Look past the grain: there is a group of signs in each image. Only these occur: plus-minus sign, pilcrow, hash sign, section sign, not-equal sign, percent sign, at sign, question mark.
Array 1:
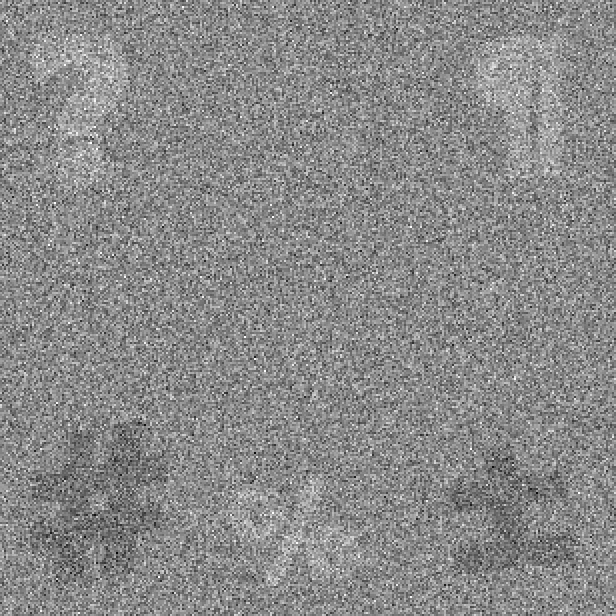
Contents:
top left: light question mark; top right: light pilcrow; bottom left: dark hash sign; bottom middle: light percent sign; bottom right: dark plus-minus sign
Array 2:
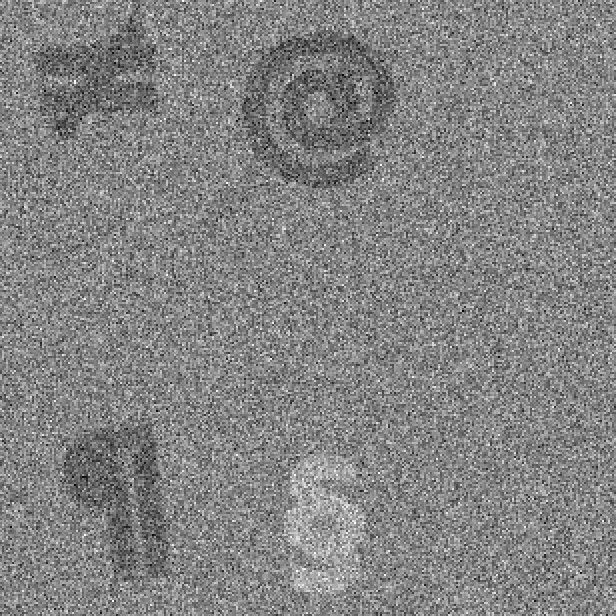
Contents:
top left: dark not-equal sign; top middle: dark at sign; bottom left: dark pilcrow; bottom middle: light section sign
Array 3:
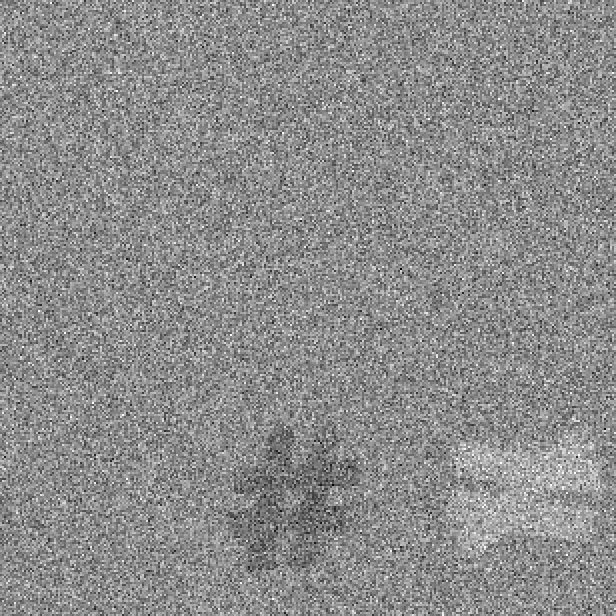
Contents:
bottom middle: dark hash sign; bottom right: light not-equal sign
